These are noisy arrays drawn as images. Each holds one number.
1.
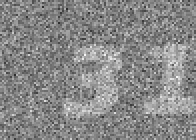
31
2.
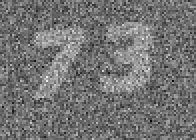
73
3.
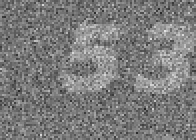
53
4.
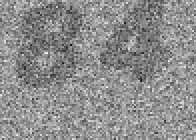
84
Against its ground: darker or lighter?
darker
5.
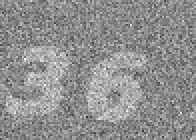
36
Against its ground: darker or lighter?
lighter
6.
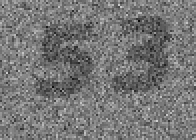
53
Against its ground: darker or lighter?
darker
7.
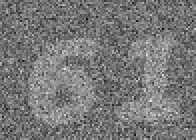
61
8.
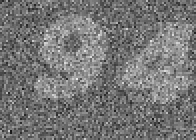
94
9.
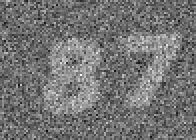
87
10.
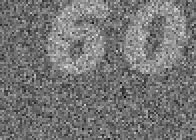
60
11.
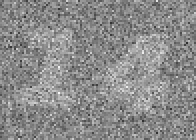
14
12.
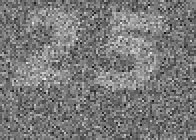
25
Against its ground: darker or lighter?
lighter
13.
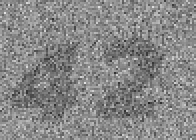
42
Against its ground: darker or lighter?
darker
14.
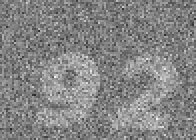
92
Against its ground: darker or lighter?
lighter
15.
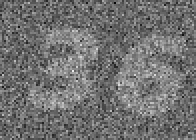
36
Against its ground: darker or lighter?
lighter
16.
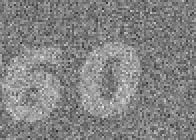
60
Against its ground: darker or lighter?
lighter
